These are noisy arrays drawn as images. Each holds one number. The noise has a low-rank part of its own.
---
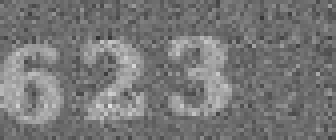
623
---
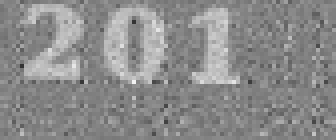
201
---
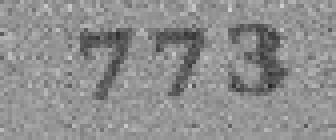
773
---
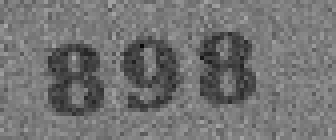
898
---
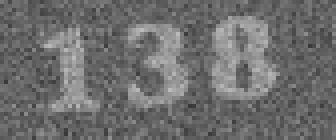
138
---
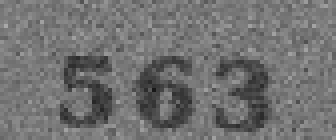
563
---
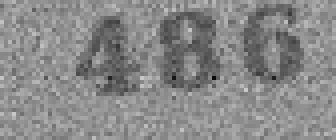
486
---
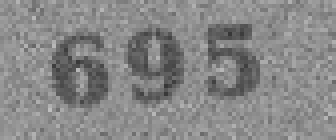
695
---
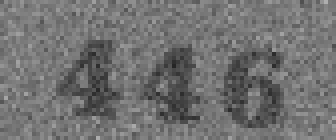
446
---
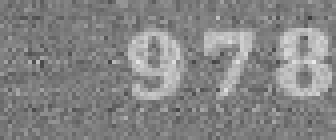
978
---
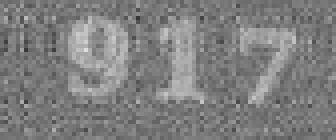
917
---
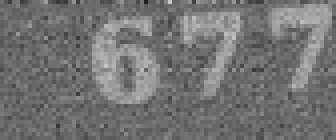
677
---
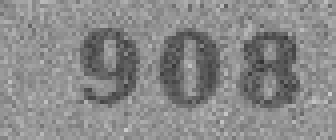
908
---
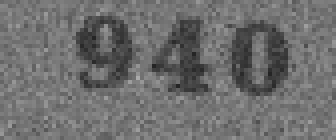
940
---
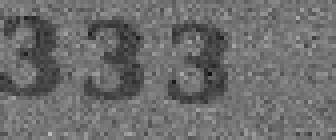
333
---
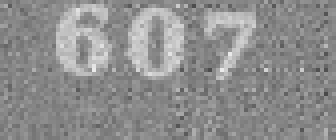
607
